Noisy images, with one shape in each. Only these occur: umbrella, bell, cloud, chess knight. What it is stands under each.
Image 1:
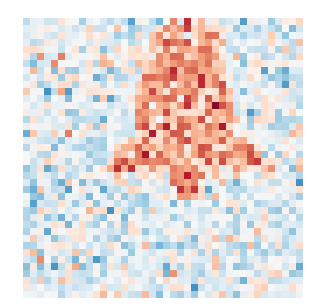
bell
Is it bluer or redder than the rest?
redder
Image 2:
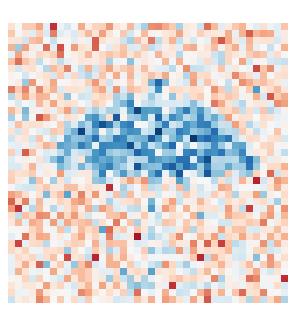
umbrella
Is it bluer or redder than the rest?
bluer
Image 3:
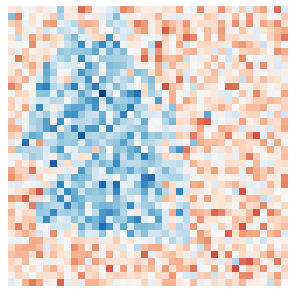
chess knight
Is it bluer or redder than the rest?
bluer
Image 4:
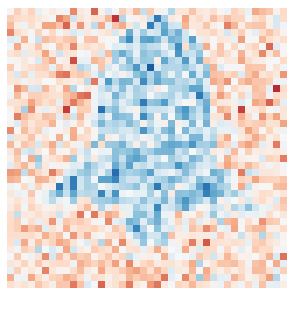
bell
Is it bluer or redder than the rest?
bluer
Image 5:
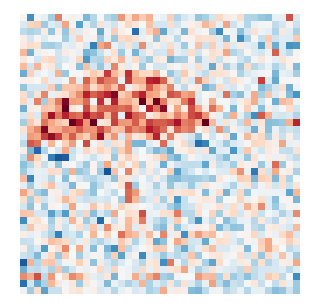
umbrella
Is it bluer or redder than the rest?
redder
